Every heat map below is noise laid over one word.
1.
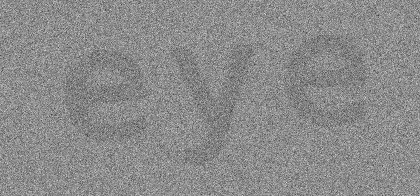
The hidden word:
eye
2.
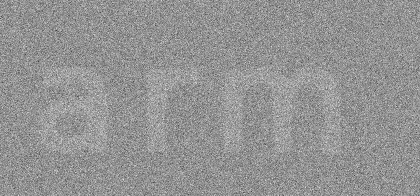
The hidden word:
arm
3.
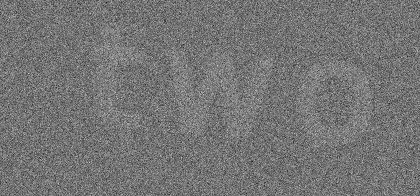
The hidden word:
two
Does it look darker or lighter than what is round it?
lighter
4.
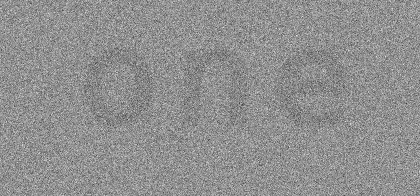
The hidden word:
one
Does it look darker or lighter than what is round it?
darker
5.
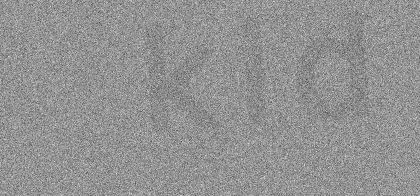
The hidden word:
kid
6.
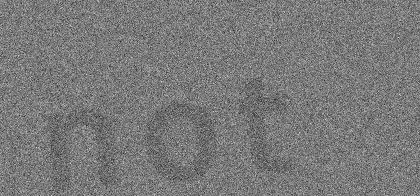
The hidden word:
not
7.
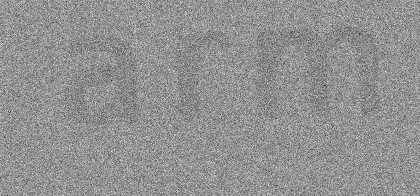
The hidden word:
arm
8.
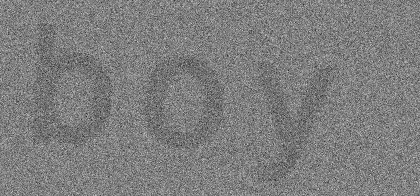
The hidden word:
boy
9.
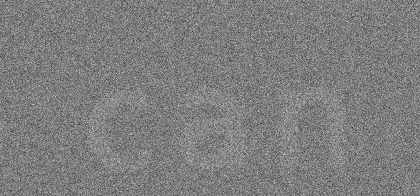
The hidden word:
can
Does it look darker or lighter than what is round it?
lighter
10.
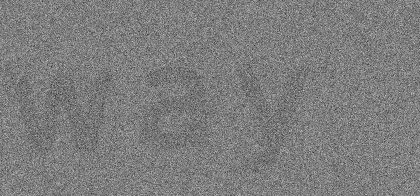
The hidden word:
way
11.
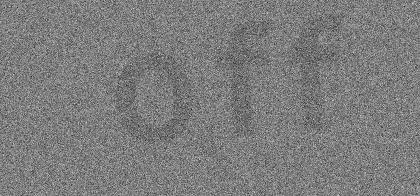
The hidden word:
off
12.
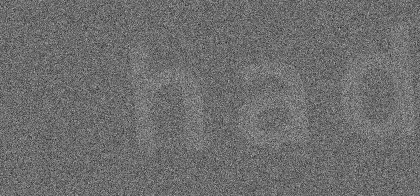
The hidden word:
had
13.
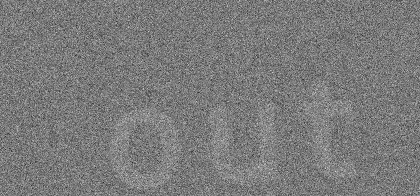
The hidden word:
out
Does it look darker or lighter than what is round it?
lighter
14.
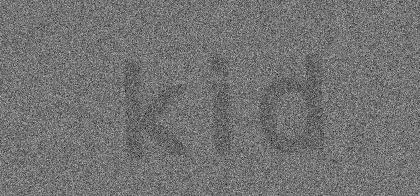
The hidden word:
kid
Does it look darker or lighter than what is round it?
darker
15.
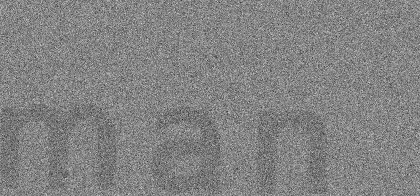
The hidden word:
man
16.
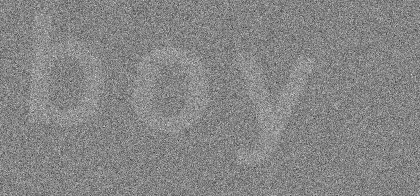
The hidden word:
boy
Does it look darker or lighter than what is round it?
lighter
